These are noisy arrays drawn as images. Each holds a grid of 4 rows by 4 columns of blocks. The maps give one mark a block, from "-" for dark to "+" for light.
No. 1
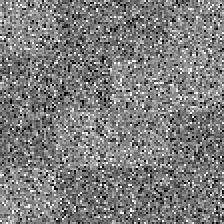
+ - - +
- - + +
- + + -
+ - - -
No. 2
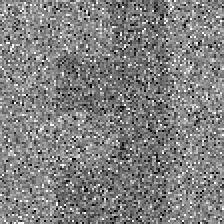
+ + - +
+ - - +
+ + - +
+ - - +
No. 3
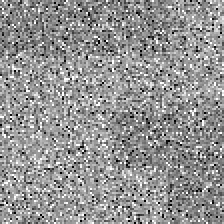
- - - +
+ + + +
+ + - -
+ + + -
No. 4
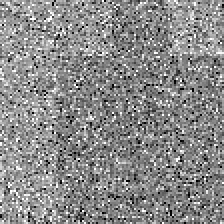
+ + - +
+ - - -
+ - - -
+ - - -
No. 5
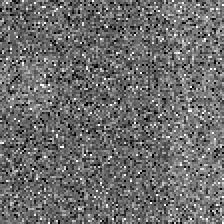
- - - +
+ - - +
- - - +
- - - +
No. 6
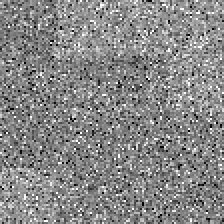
- + + +
- - - +
- - - -
+ - - -
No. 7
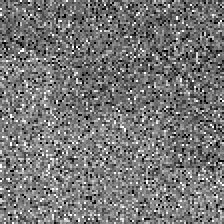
- - - -
+ - - -
+ + + -
+ + + +
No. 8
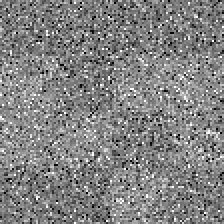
- - - -
+ - + +
+ + - +
- - + -
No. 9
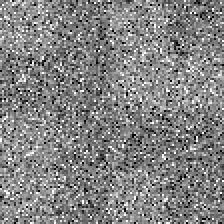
+ - + -
- - + +
+ - - -
+ - + -
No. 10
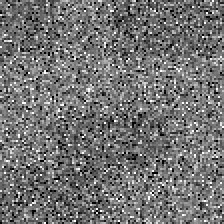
- + - -
+ + + +
+ - - +
- - + +
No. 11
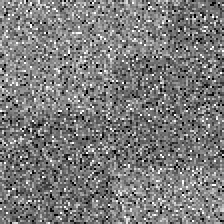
+ + + -
+ + - -
- - - -
- - + +
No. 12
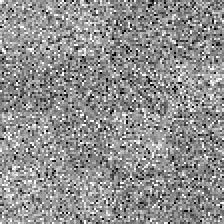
+ + - -
- - - +
+ - + -
+ + - -
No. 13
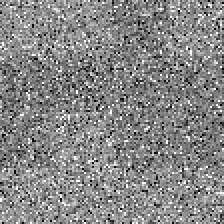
+ + - +
- - - -
- + - -
+ + + +
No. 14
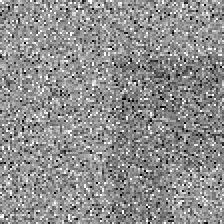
+ + + +
+ + - -
+ + - -
+ + - +
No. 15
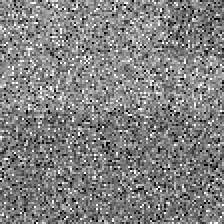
+ + + -
+ + + +
- - - -
- - - -
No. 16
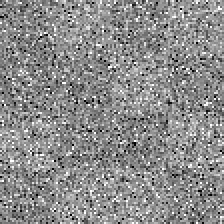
- + - +
- - + -
+ - - +
- + + -
